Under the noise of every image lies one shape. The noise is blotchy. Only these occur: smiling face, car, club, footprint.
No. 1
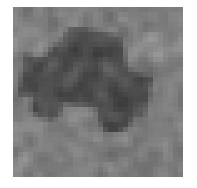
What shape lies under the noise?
car
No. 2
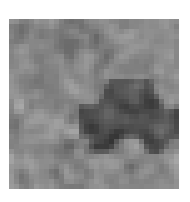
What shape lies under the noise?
car
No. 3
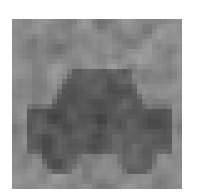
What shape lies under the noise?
car
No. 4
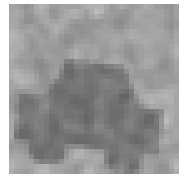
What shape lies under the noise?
car
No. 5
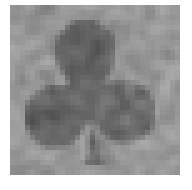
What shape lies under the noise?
club
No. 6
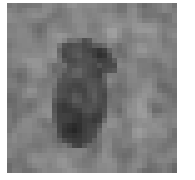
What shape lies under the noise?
footprint
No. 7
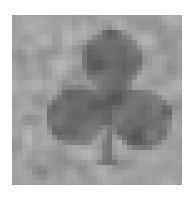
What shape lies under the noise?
club
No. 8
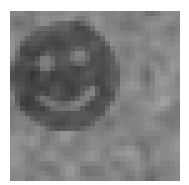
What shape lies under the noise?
smiling face
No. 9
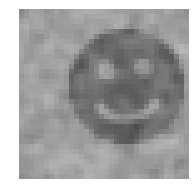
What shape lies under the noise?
smiling face
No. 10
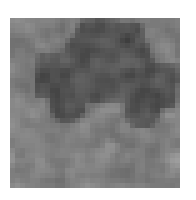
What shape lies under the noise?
car
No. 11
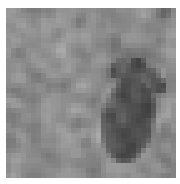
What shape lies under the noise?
footprint
